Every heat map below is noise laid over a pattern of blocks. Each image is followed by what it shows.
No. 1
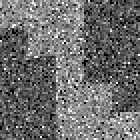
the same after a half turn
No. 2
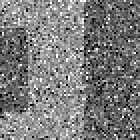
top and bottom mirror each other
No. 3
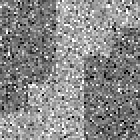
the same after a half turn
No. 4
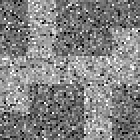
the same after a half turn
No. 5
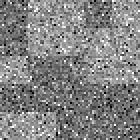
no symmetry
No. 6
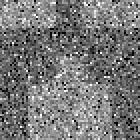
left and right mirror each other
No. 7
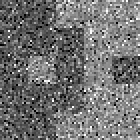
top and bottom mirror each other
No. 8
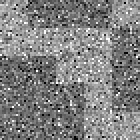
mirrored about the diagonal from the bottom left
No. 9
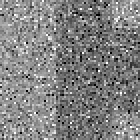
top and bottom mirror each other
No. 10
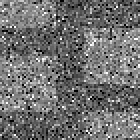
the same after a half turn
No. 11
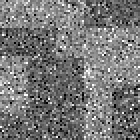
no symmetry
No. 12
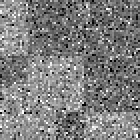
mirrored about the diagonal from the bottom left
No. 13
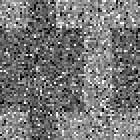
top and bottom mirror each other
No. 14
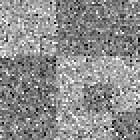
mirrored about the diagonal from the top left
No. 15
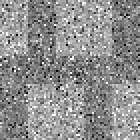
the same after a half turn
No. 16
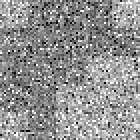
mirrored about the diagonal from the top left
